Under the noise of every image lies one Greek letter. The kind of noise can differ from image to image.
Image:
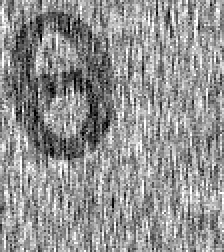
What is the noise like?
streaked along the columns
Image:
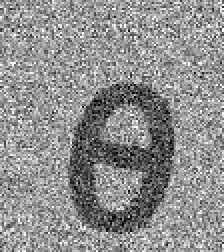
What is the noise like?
low rank plus noise
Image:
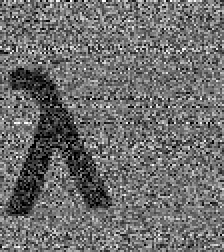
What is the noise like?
rows of uneven size
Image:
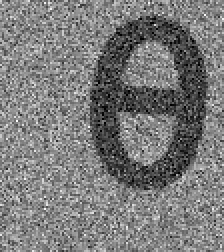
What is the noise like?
independent entries
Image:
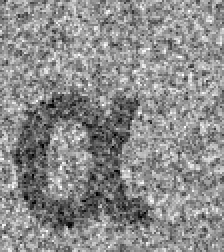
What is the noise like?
blotchy
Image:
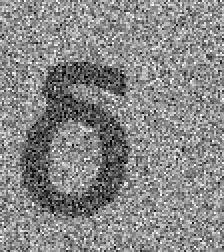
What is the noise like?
independent entries
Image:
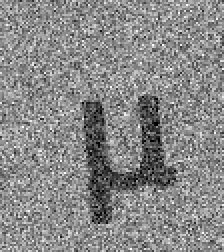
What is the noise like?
independent entries
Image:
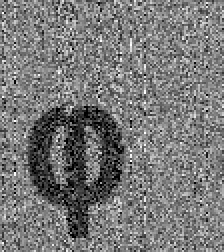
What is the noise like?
columns of uneven size
